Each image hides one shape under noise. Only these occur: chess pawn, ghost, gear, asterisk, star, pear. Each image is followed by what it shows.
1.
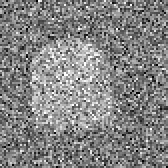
ghost
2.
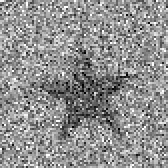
star
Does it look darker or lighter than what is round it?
darker
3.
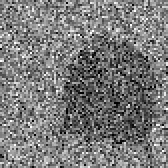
ghost
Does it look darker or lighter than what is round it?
darker
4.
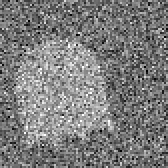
ghost
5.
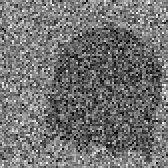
ghost
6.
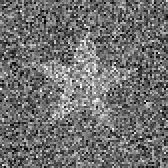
star
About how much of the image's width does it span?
two thirds
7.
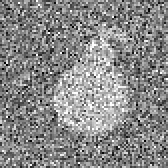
pear
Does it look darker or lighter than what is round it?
lighter
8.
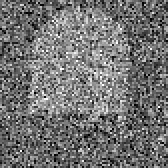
ghost
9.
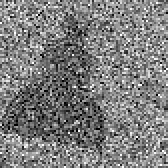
chess pawn
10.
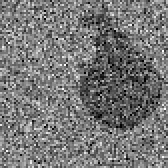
pear
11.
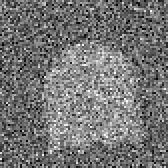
ghost
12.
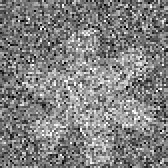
asterisk
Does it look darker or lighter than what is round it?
lighter
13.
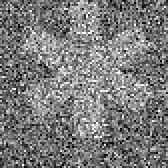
asterisk
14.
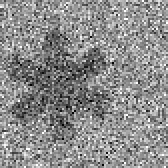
asterisk
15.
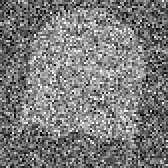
ghost
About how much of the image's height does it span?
nearly all
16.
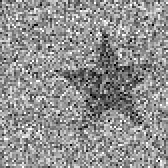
star
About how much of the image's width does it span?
two thirds
